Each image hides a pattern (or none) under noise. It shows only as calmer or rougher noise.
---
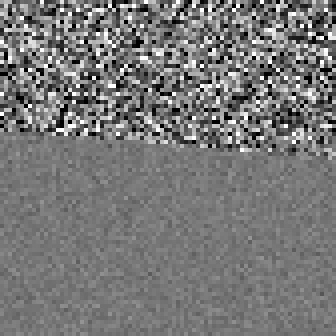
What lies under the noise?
a sharp edge
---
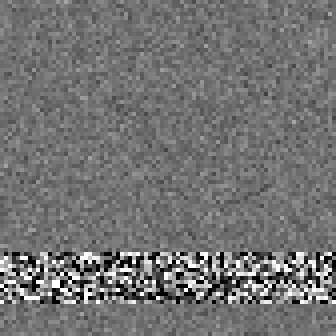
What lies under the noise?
one horizontal stripe
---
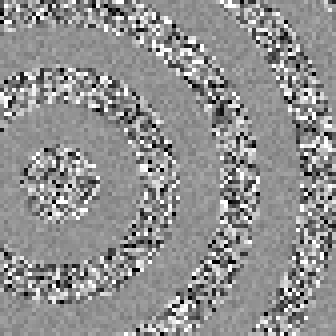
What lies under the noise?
rings round one point
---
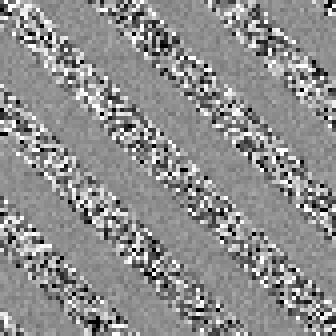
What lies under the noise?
diagonal stripes
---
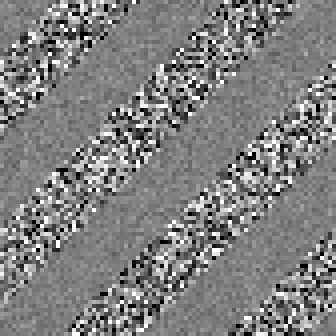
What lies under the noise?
diagonal stripes
